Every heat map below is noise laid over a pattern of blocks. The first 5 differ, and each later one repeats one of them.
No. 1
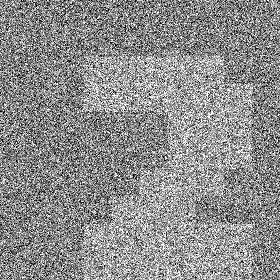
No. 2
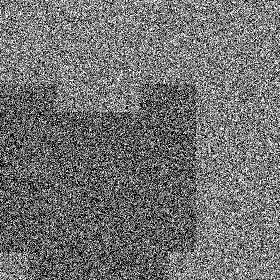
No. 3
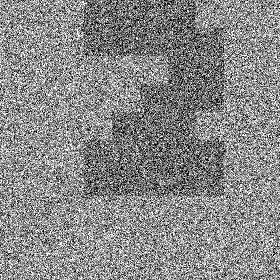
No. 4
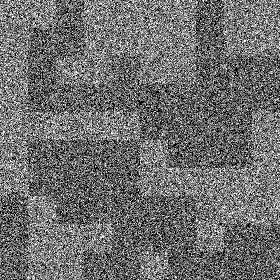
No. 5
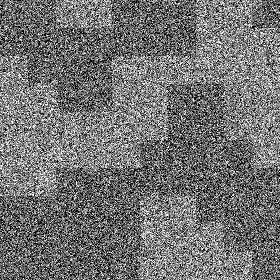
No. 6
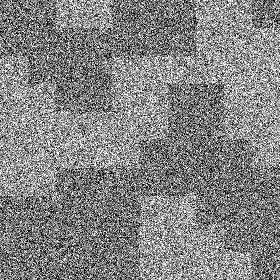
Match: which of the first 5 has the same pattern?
5
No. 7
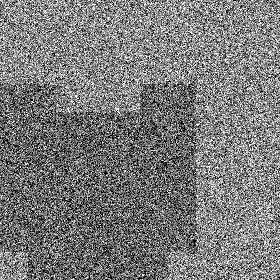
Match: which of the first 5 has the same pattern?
2
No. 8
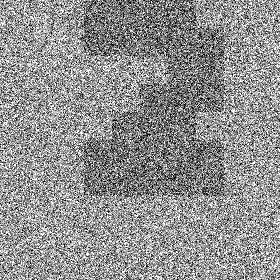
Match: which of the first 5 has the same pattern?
3
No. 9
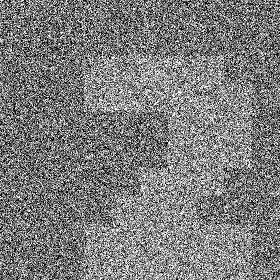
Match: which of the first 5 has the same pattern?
1
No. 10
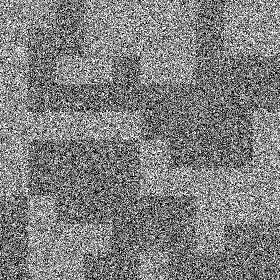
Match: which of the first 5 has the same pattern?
4
